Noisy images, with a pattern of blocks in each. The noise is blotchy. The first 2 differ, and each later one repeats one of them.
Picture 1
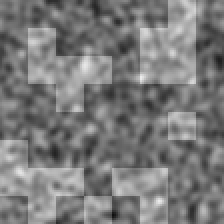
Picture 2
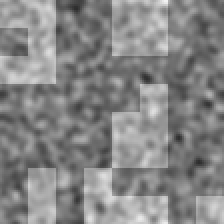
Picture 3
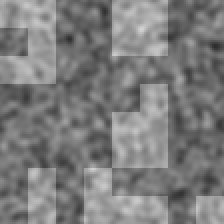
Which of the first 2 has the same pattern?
2
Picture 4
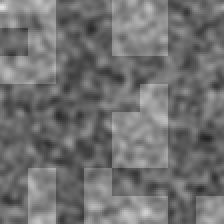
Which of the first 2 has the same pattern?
2
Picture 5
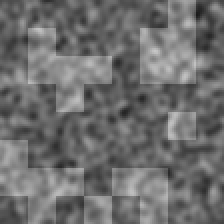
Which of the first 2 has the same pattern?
1
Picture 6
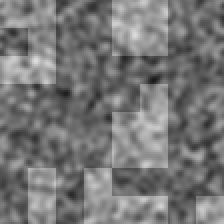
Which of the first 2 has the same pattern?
2
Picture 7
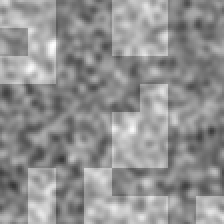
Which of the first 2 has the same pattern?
2
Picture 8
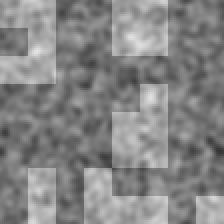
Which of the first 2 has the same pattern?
2
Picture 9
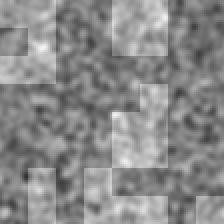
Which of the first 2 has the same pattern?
2
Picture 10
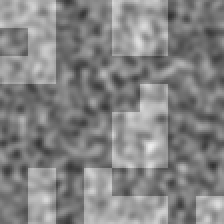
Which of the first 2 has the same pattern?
2
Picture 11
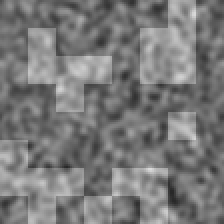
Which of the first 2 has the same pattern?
1
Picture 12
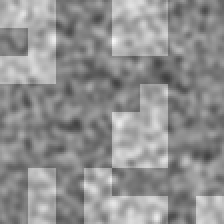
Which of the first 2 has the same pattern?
2
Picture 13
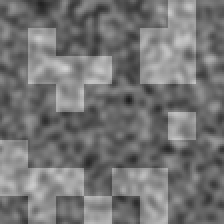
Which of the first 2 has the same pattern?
1
